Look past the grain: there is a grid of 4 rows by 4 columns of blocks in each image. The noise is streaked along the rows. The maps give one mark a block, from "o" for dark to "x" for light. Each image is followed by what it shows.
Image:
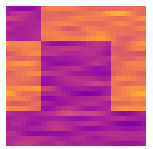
o x x x
x o o x
x o o x
o o o o
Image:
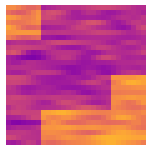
x o o o
o o o o
o o o x
o x x x
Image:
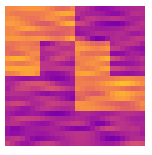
x x o o
x o x o
o o x x
o o o o
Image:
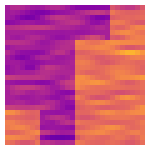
o o o x
o o x x
o o x x
x o x x
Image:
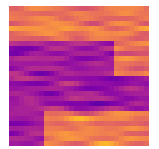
x x x x
o o o x
o o o o
o x x x
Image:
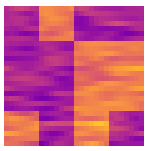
o x o o
o o x x
o o x x
x o x o
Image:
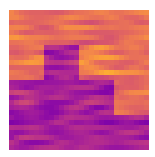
x x x x
x o x x
o o o x
o o o o
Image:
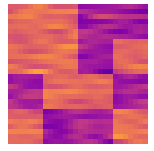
x x o o
x x o x
o x x o
x o o x
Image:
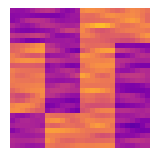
o o x x
x o x o
x o x o
o x x o
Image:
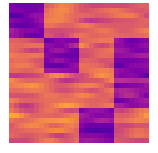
o x x x
x o x o
x x x o
x x o x
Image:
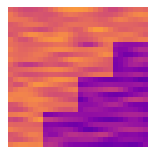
x x x x
x x x o
x x o o
x o o o
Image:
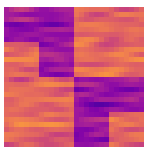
o o x x
x o x x
x x o o
x x o x
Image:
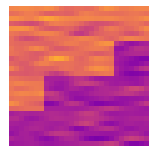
x x x x
x x x o
x o o o
o o o o
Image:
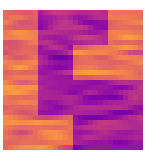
x o o x
x o x x
x o o o
x x o o
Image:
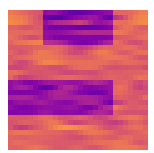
x o o x
x x x x
o o o x
x x x x
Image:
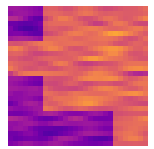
o x x x
x x x x
o x x x
o o o x
